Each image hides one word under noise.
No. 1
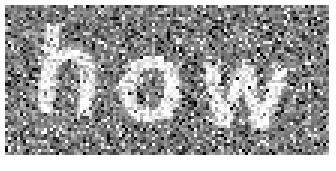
how
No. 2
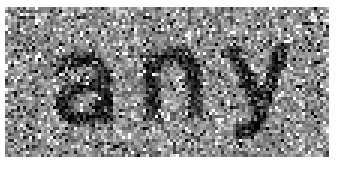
any
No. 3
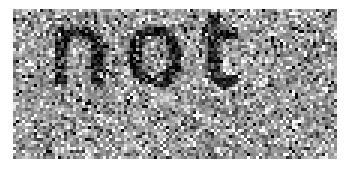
not
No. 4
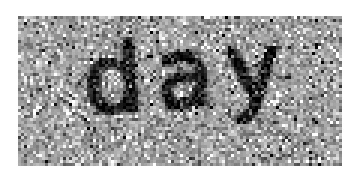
day
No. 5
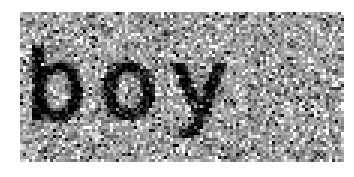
boy
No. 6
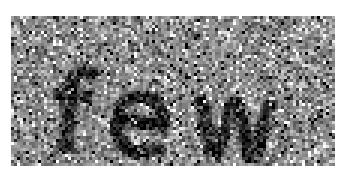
few
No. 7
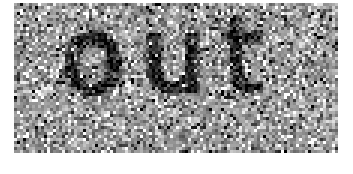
out
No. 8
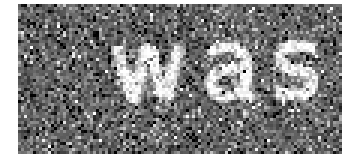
was
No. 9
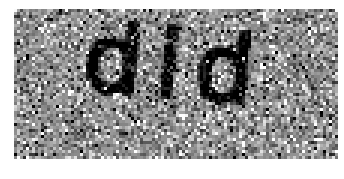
did
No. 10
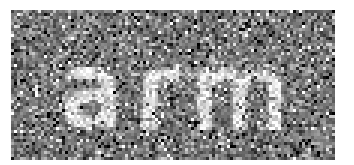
arm
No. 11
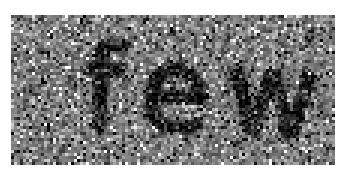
few
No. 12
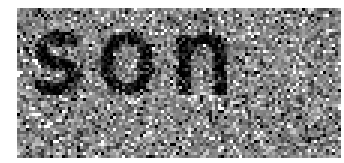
son
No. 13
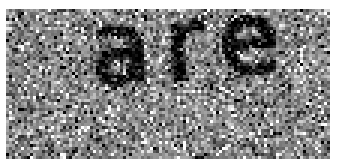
are
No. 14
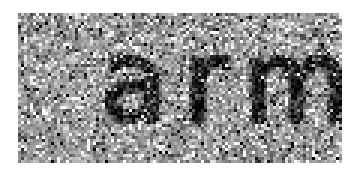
arm
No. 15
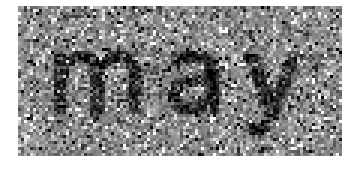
may
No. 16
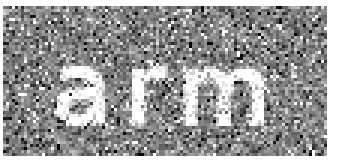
arm
